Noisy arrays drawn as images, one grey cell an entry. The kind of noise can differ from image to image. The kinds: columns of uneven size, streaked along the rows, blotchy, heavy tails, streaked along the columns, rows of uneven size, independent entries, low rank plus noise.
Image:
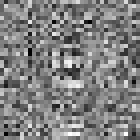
low rank plus noise
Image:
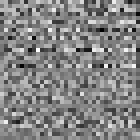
rows of uneven size
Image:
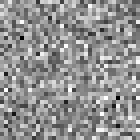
independent entries
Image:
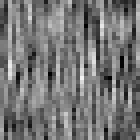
streaked along the columns
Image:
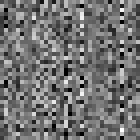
columns of uneven size
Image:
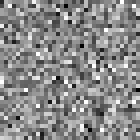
independent entries
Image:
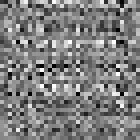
low rank plus noise
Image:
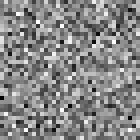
independent entries
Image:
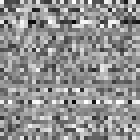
rows of uneven size
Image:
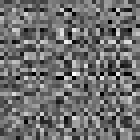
low rank plus noise
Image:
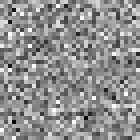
independent entries
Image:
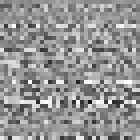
rows of uneven size
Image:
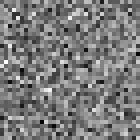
independent entries
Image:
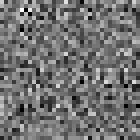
low rank plus noise
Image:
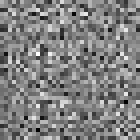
low rank plus noise
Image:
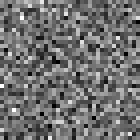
independent entries
